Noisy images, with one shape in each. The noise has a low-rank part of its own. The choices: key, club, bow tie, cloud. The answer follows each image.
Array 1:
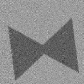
dark bow tie
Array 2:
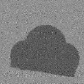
dark cloud
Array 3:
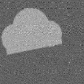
light cloud
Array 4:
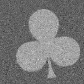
light club
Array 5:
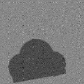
dark cloud
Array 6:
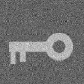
light key
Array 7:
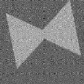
light bow tie
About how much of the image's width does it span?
nearly all
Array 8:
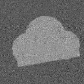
light cloud
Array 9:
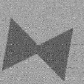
dark bow tie
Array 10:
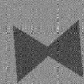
dark bow tie
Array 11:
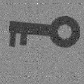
dark key
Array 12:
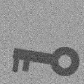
dark key
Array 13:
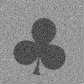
dark club
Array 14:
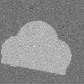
light cloud
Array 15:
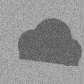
dark cloud
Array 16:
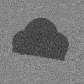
dark cloud
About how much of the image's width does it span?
two thirds
